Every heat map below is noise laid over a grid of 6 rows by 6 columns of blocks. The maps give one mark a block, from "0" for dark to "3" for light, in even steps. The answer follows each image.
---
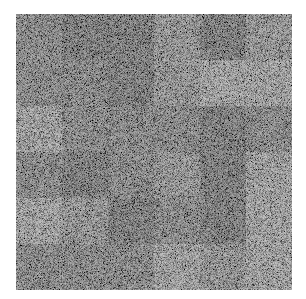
1 0 0 2 0 2
1 1 0 2 3 3
3 1 1 1 0 1
1 0 1 2 0 3
3 2 0 1 0 3
1 1 1 3 2 3
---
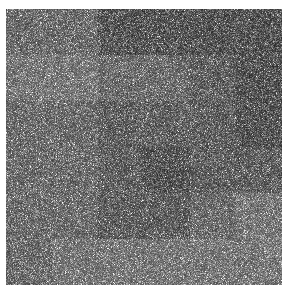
2 2 0 0 0 0
3 3 2 2 1 0
2 2 1 1 1 0
2 2 1 0 1 1
2 2 1 1 2 3
2 3 3 3 3 3
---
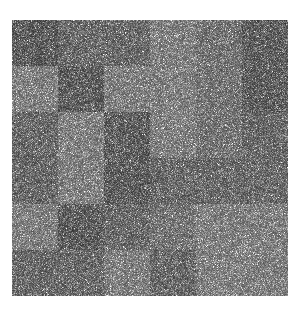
0 1 1 3 2 0
3 0 3 3 2 0
1 3 0 3 2 1
1 3 0 1 1 1
3 0 1 2 3 3
1 1 3 1 3 3
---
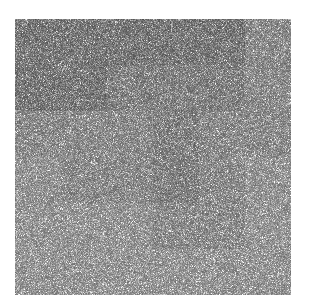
0 0 0 0 0 2
0 0 1 1 1 2
2 2 2 1 2 2
3 2 2 1 2 3
3 3 3 2 2 3
3 3 3 3 3 3
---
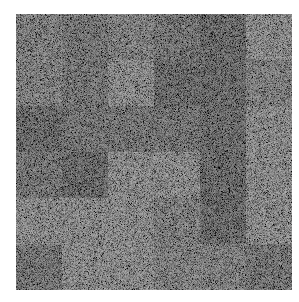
2 1 2 1 0 3
2 1 3 0 0 2
0 1 1 1 0 3
1 0 3 3 0 3
3 3 3 2 0 3
1 3 3 2 2 1
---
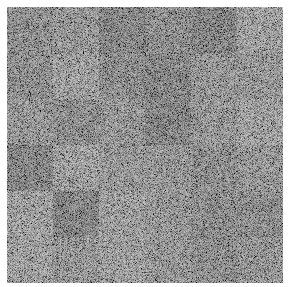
1 2 0 1 0 3
1 3 1 0 2 2
2 1 2 0 2 3
0 3 2 2 1 2
3 0 3 2 1 1
3 2 3 2 1 2
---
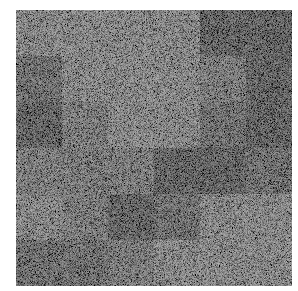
3 3 3 3 0 0
1 3 3 3 2 0
0 2 3 3 1 0
2 2 2 0 0 1
3 2 0 1 3 3
1 1 2 3 3 3
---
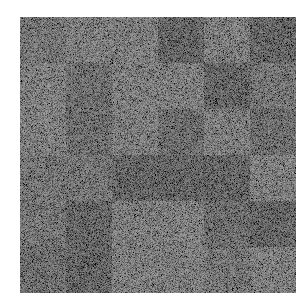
2 3 3 0 3 0
3 1 3 3 0 2
3 1 3 1 3 1
2 2 0 0 0 3
2 0 3 3 1 0
1 0 3 3 2 3
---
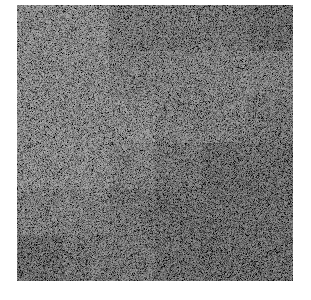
3 3 1 1 1 0
3 3 2 2 2 2
3 3 3 2 2 1
3 3 2 1 0 0
2 2 1 0 0 0
0 1 1 0 0 0
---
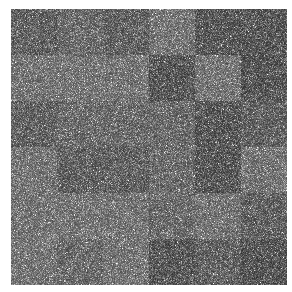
1 2 1 3 0 0
3 3 3 0 3 0
1 2 2 2 0 1
3 1 1 2 0 3
3 3 3 2 3 1
3 2 3 0 1 0
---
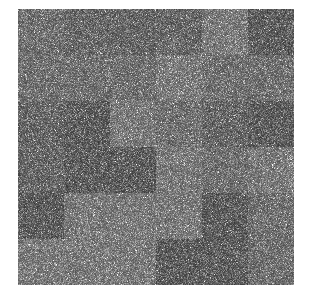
2 1 1 1 3 0
2 2 2 3 2 2
1 0 3 2 1 0
1 0 0 3 2 3
0 3 3 3 0 2
3 3 3 0 0 2
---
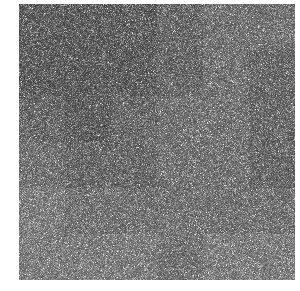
0 0 0 1 2 2
0 0 0 1 2 1
1 0 1 2 2 1
2 1 1 2 2 1
3 2 2 2 2 2
3 3 3 2 3 3
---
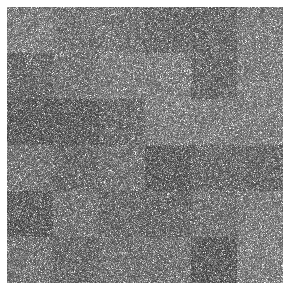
3 2 2 1 1 3
1 2 3 3 1 3
0 0 1 3 3 3
2 1 2 0 1 1
0 2 1 1 2 3
2 1 2 2 0 3
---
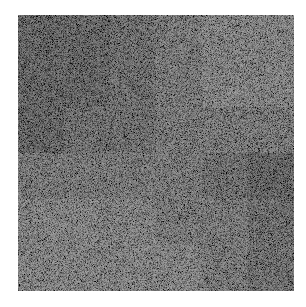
0 0 1 2 3 3
0 0 1 2 3 3
0 1 1 2 2 2
2 2 2 2 1 0
3 3 3 2 2 1
3 3 3 3 2 1
